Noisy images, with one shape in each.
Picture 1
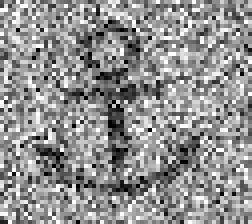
dark anchor
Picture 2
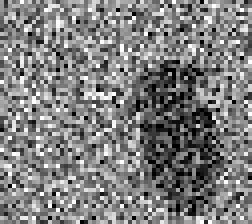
dark footprint
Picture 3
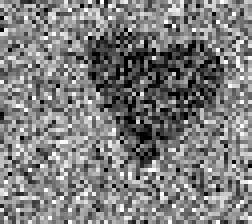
dark heart
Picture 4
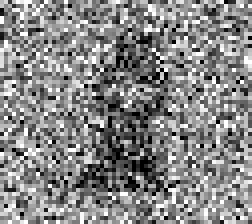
dark chess bishop
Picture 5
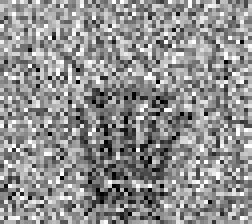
dark chess queen
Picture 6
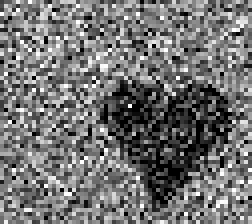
dark heart
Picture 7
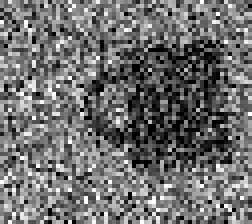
dark cup
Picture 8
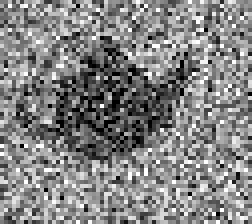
dark teapot
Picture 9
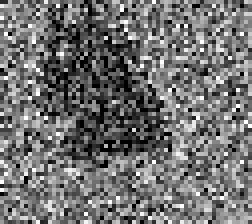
dark chess knight
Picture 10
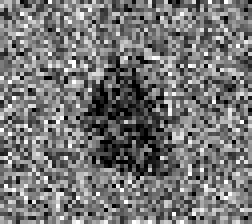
dark chess knight
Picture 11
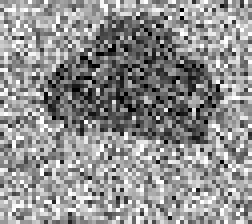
dark cloud
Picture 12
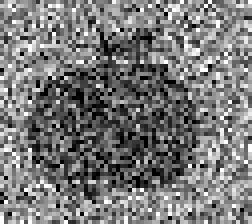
dark apple
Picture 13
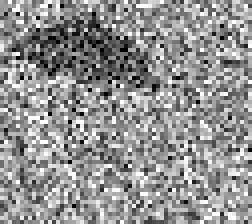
dark umbrella
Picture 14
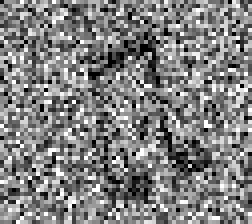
dark pair of musical notes
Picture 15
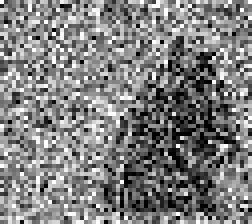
dark chess knight
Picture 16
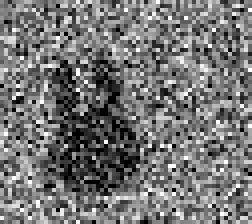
dark rabbit's head
